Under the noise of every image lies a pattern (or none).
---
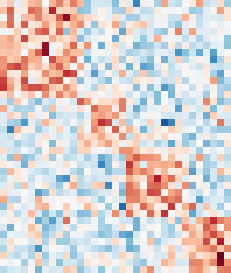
blocks along the diagonal
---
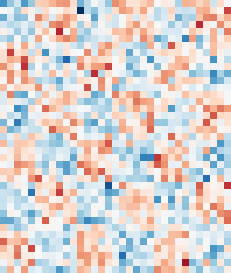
a checkerboard
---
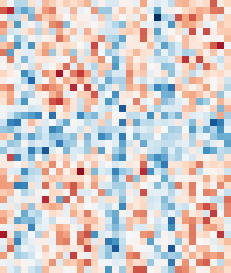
bands of rows crossing bands of columns
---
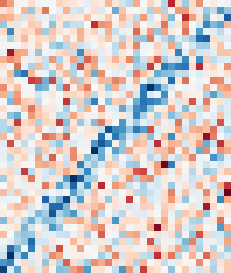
a diagonal band
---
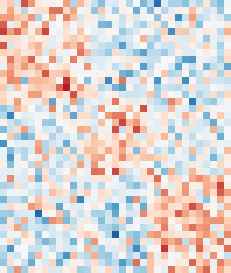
blocks along the diagonal
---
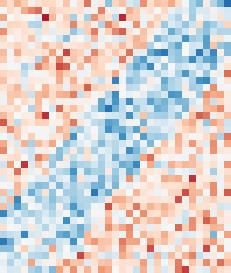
a diagonal band
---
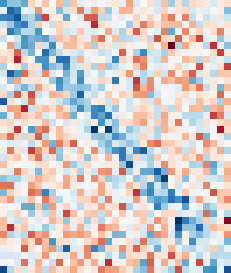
a diagonal band
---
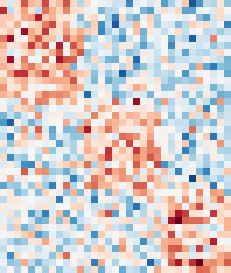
blocks along the diagonal
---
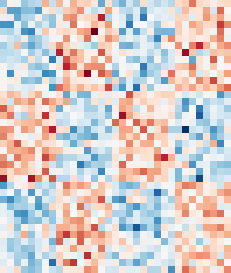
a checkerboard
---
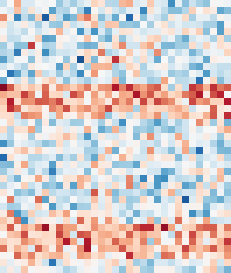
bands of rows
